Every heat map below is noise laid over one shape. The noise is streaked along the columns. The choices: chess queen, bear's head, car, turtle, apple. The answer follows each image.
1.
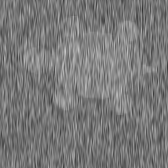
turtle
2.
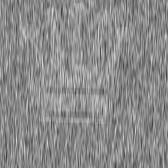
chess queen
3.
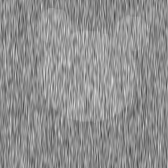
bear's head
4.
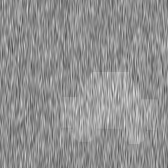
car
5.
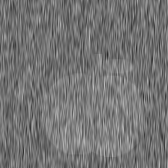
apple
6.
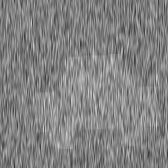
car
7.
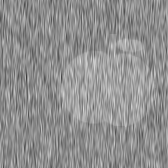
apple
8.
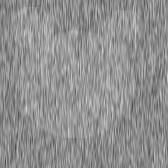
bear's head
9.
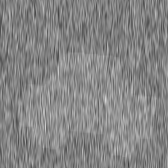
car
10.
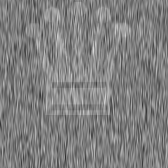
chess queen
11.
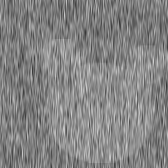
bear's head
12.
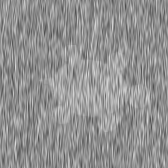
turtle
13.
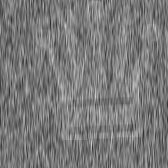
chess queen
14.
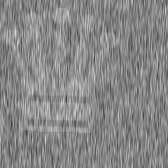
chess queen
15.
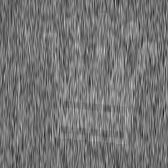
chess queen
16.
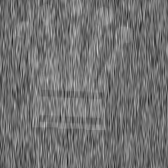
chess queen
